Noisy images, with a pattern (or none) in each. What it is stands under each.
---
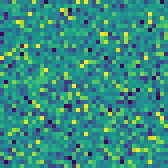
only noise
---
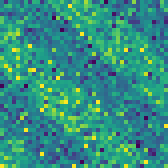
diagonal stripes
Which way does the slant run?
top left to bottom right
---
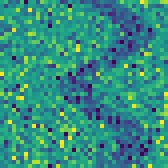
a wavy band
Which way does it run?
top to bottom
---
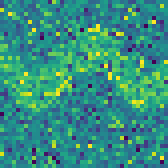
a wavy band
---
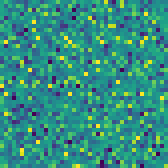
only noise
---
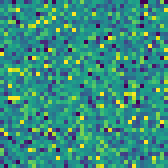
only noise
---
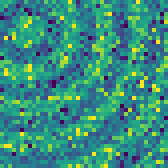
rings round one point
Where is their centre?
top left
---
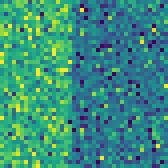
a sharp edge
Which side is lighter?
left
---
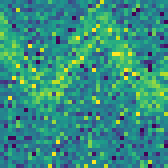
a wavy band
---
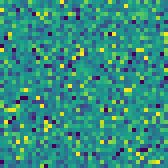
only noise
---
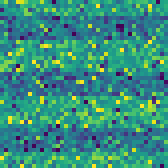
horizontal stripes
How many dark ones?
3
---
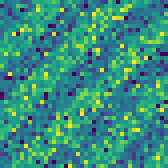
diagonal stripes
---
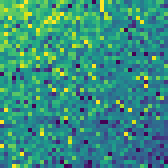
a smooth slope
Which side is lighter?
top left
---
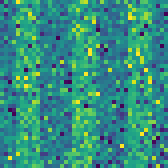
vertical stripes
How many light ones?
3
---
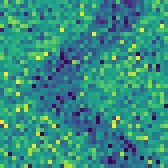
a wavy band
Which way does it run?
top to bottom
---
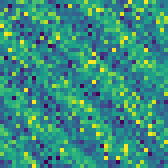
diagonal stripes
